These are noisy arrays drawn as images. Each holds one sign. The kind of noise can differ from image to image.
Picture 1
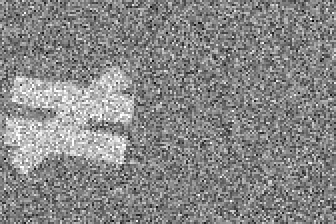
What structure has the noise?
independent entries
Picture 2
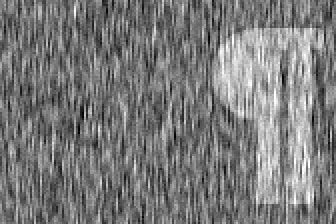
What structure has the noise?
streaked along the columns
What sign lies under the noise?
pilcrow
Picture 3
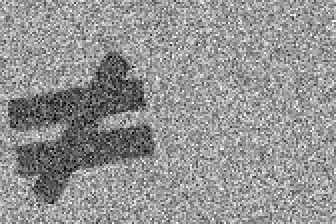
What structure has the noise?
independent entries
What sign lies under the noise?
not-equal sign
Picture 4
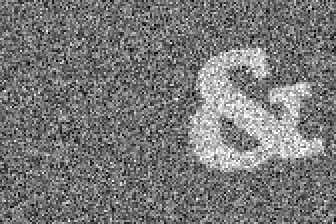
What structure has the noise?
independent entries
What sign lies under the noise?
ampersand
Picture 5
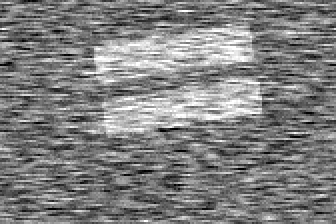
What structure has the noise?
streaked along the rows
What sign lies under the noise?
equals sign
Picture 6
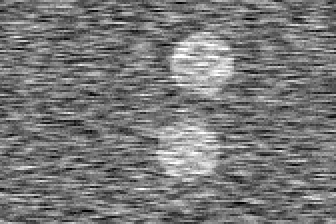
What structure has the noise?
streaked along the rows
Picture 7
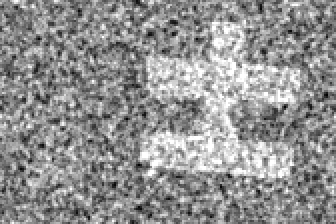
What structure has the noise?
blotchy
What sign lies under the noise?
plus-minus sign
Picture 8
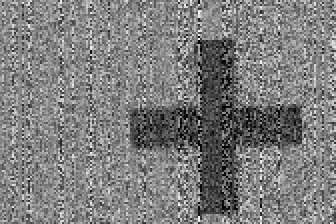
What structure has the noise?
columns of uneven size
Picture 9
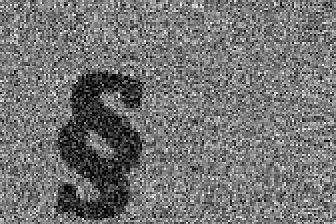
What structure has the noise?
low rank plus noise
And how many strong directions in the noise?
five to eight
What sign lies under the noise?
section sign
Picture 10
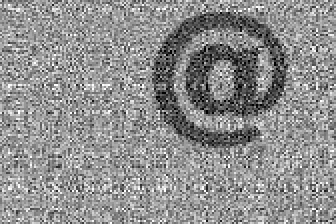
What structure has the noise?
low rank plus noise
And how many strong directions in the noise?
three or four
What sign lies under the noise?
at sign
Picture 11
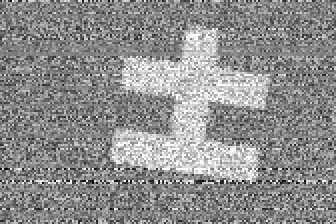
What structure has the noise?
rows of uneven size
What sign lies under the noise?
plus-minus sign
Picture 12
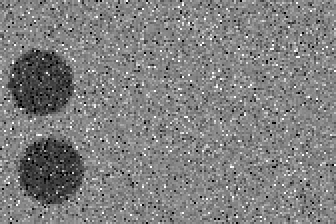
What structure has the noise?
heavy tails
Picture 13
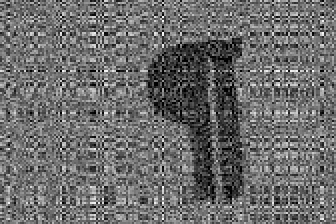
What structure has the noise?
low rank plus noise
